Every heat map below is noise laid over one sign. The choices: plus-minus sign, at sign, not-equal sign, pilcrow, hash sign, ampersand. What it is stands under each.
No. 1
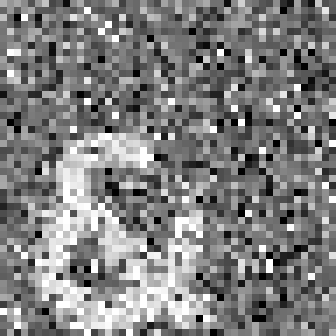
ampersand
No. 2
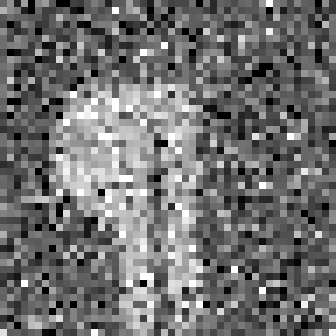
pilcrow
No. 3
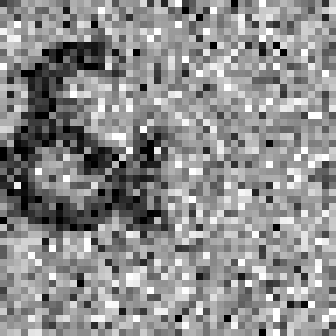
ampersand
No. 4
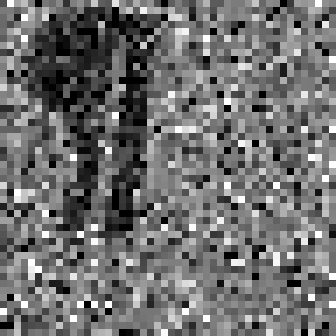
pilcrow
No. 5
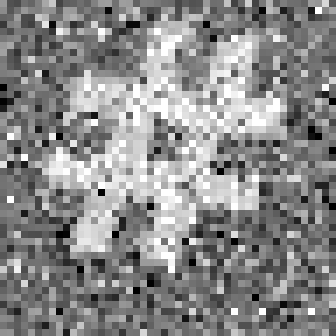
hash sign
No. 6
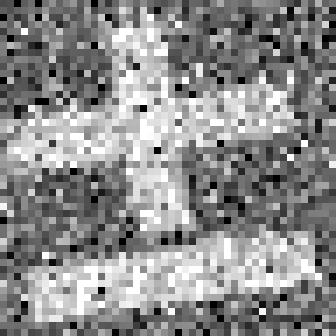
plus-minus sign
